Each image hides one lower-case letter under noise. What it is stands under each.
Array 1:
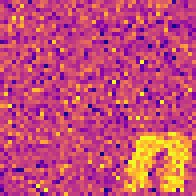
n
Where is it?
bottom right
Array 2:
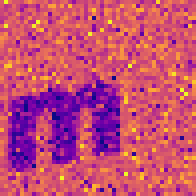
m
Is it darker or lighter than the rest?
darker
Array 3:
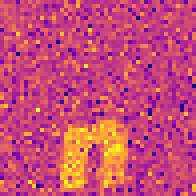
n
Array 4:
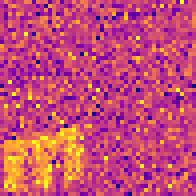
m
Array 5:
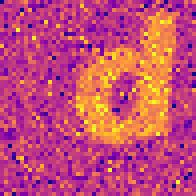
d
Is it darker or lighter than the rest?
lighter
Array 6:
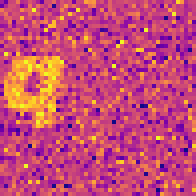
q
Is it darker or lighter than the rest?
lighter
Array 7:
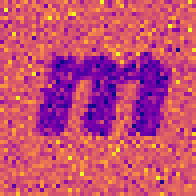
m
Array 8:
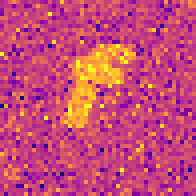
f
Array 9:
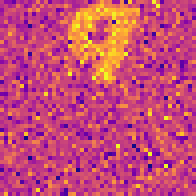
q
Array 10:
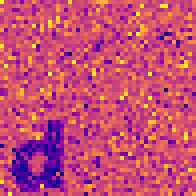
d
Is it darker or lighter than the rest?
darker
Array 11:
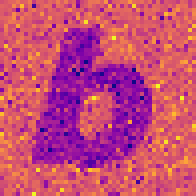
b
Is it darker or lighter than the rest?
darker
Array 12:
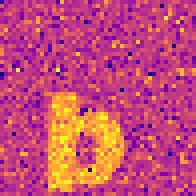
b
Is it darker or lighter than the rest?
lighter
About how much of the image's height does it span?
half
